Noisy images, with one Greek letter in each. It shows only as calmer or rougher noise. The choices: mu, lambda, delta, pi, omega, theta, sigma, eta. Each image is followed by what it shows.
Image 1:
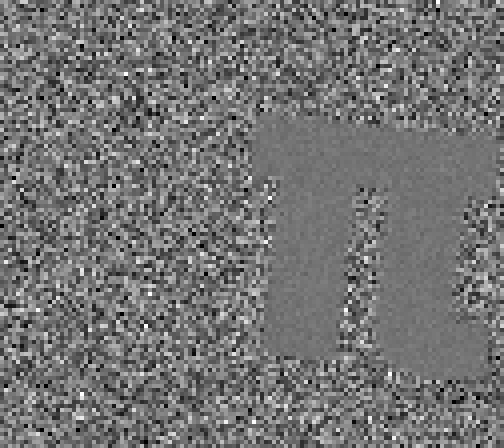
pi
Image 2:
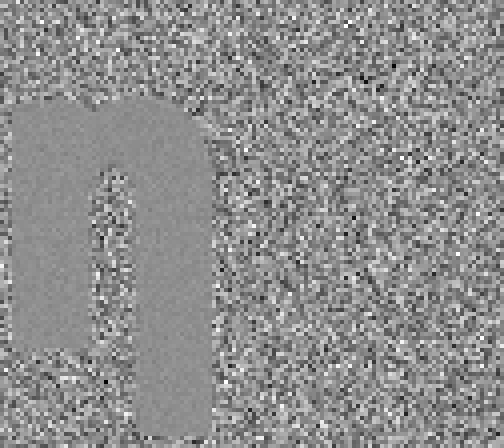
eta
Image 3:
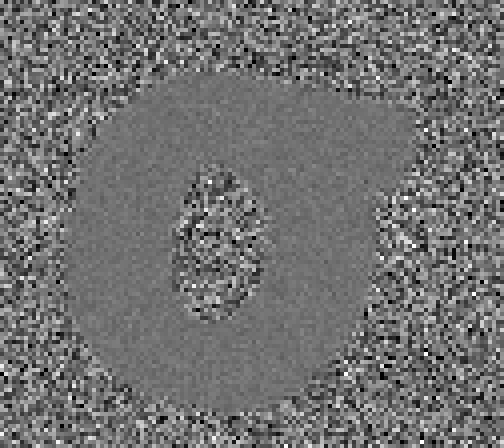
sigma
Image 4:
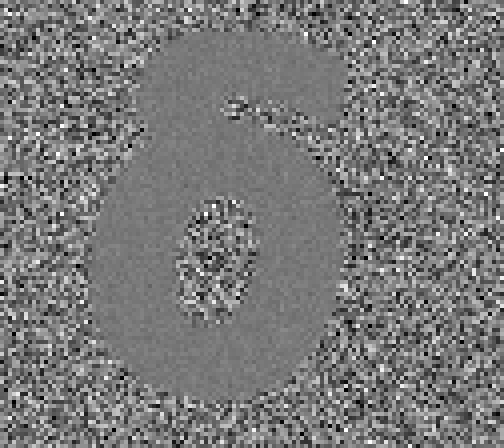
delta
